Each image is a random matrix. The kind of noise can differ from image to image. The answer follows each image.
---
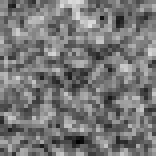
blotchy
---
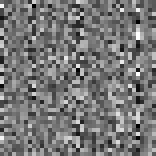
columns of uneven size
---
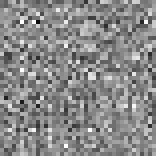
low rank plus noise
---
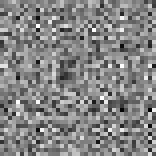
low rank plus noise
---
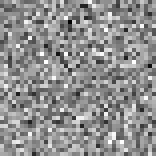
independent entries
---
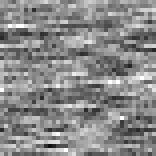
streaked along the rows
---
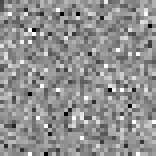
heavy tails
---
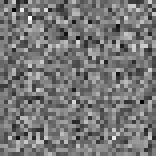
low rank plus noise
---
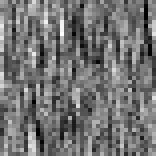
streaked along the columns
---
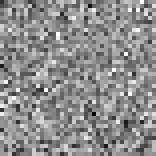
independent entries
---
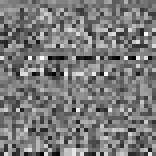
rows of uneven size
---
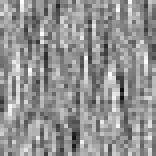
streaked along the columns
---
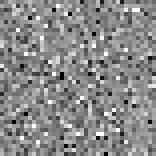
heavy tails
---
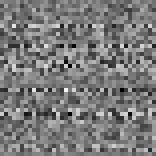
rows of uneven size
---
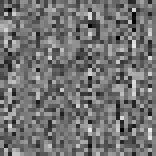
columns of uneven size
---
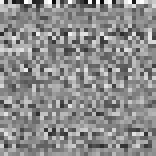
rows of uneven size
